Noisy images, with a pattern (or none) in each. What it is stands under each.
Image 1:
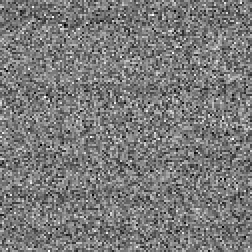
bands of rows
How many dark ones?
5
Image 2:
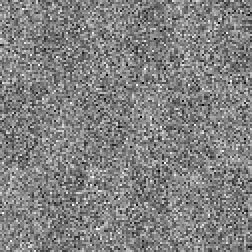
a checkerboard
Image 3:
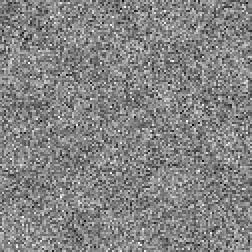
a checkerboard
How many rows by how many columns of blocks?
6 by 5
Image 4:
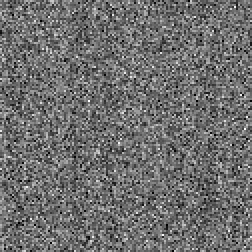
bands of columns
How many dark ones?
6
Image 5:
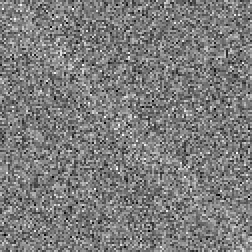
a diagonal band
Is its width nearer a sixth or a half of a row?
a sixth
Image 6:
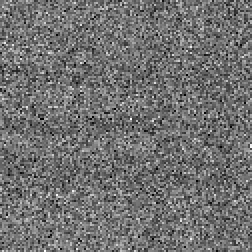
bands of rows crossing bands of columns
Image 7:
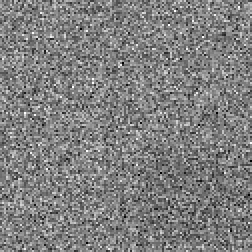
one block
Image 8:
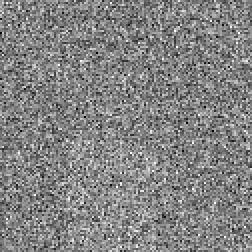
one block
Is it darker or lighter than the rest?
lighter
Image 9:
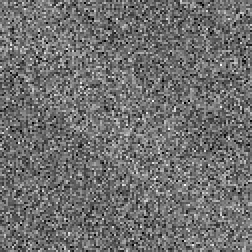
a diagonal band
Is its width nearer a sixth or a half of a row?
a half
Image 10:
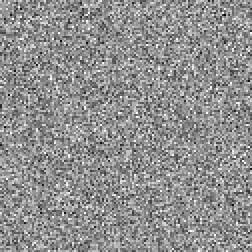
only noise
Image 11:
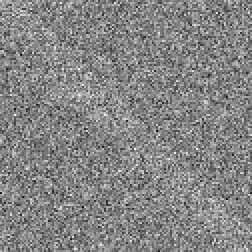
a diagonal band
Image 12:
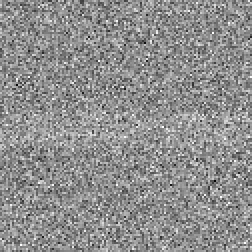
one band of rows
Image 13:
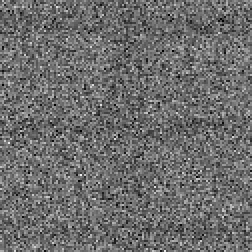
bands of rows crossing bands of columns
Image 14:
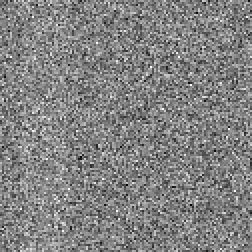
one band of columns
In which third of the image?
left
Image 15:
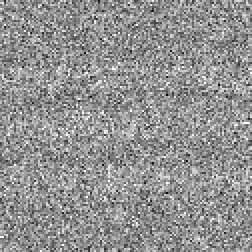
bands of rows
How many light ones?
3
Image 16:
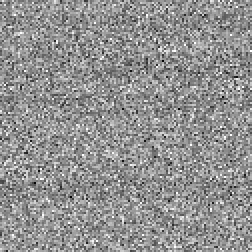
bands of rows
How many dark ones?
4
